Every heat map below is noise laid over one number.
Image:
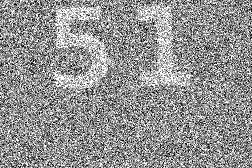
51
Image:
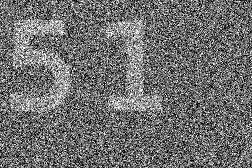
51
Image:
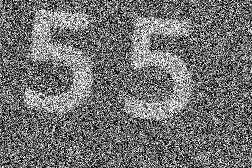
55
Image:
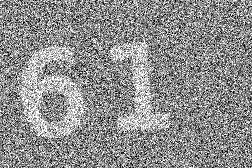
61
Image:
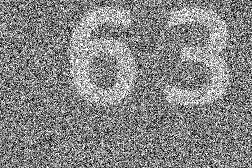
63
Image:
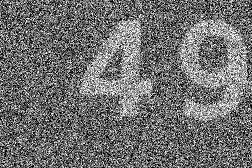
49
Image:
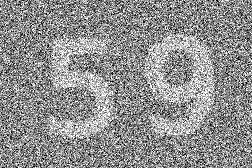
59
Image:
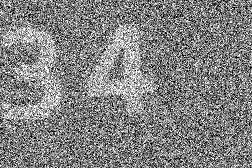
34
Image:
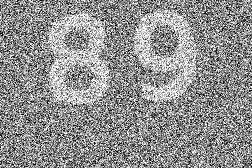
89
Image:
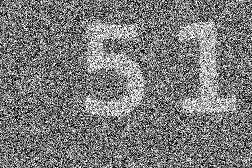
51
